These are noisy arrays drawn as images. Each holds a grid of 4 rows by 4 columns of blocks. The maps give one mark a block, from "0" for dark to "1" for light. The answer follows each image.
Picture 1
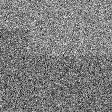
1 1 1 1
0 1 1 1
0 0 0 0
0 0 0 0
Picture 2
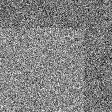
0 0 0 0
1 1 1 0
1 1 1 0
1 1 1 0
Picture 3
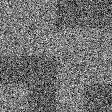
1 1 0 0
1 1 1 1
0 0 1 1
1 0 1 0
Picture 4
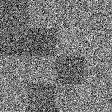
0 1 1 1
0 0 1 1
1 1 0 1
1 0 1 1
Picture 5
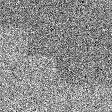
0 0 0 0
1 0 0 0
1 1 0 0
1 1 1 1
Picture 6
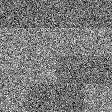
0 0 0 0
1 1 1 1
1 1 0 0
1 0 0 1
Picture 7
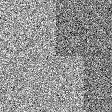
1 1 0 0
1 1 0 0
1 1 1 0
1 1 1 0
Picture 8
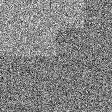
1 1 1 0
1 1 0 0
0 0 0 0
0 0 0 0
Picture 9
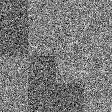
0 1 1 1
0 1 1 1
1 0 1 1
1 0 0 1
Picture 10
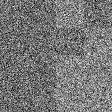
0 0 1 0
0 0 0 1
0 0 1 1
0 0 1 1
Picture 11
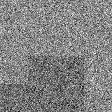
1 1 1 1
1 1 1 1
1 0 0 1
0 0 0 1
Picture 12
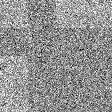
1 0 1 1
0 0 0 0
1 0 0 0
1 0 0 0
